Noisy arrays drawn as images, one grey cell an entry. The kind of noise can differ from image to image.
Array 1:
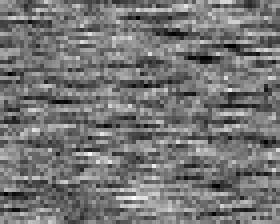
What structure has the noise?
streaked along the rows
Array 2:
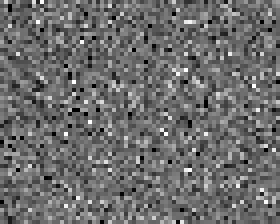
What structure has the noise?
heavy tails
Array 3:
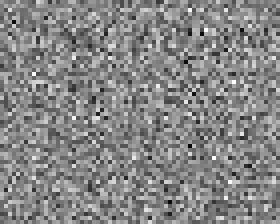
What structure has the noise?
low rank plus noise
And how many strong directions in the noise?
five to eight
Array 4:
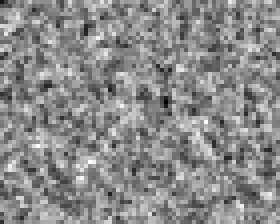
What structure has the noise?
blotchy
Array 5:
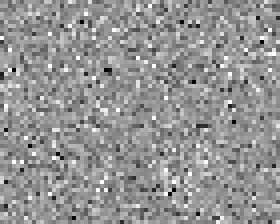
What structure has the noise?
heavy tails
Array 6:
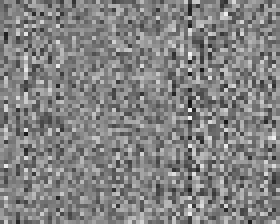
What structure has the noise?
columns of uneven size
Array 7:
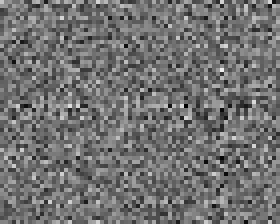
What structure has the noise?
low rank plus noise
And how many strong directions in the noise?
three or four
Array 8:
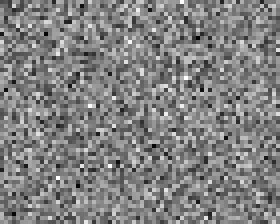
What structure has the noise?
independent entries
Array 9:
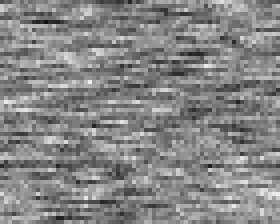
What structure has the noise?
streaked along the rows
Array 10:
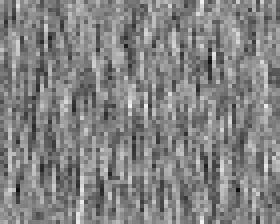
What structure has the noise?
streaked along the columns
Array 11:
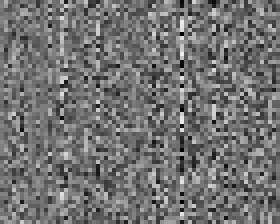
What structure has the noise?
columns of uneven size
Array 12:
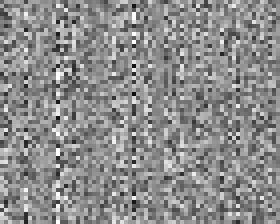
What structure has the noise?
columns of uneven size
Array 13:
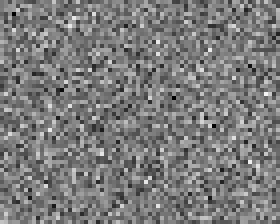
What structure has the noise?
independent entries
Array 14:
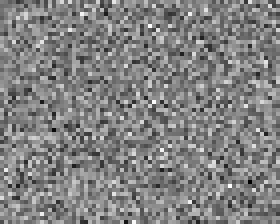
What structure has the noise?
independent entries
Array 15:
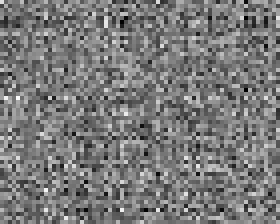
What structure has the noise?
low rank plus noise
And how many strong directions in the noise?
three or four
